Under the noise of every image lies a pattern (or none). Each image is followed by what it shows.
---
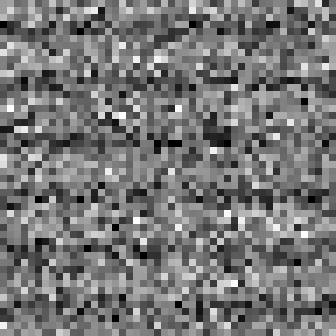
horizontal stripes
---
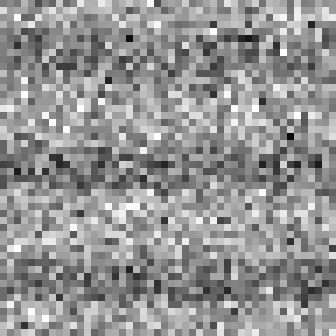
horizontal stripes
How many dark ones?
3
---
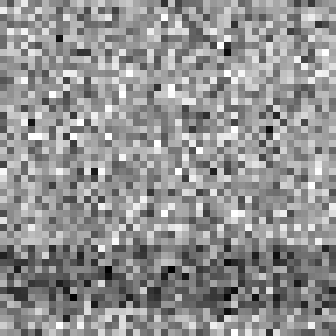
one horizontal stripe
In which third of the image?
bottom
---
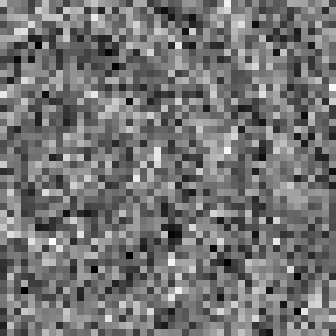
rings round one point
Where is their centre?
middle left
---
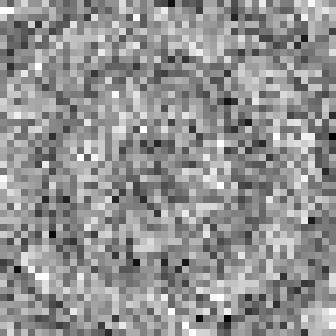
rings round one point
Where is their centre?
centre
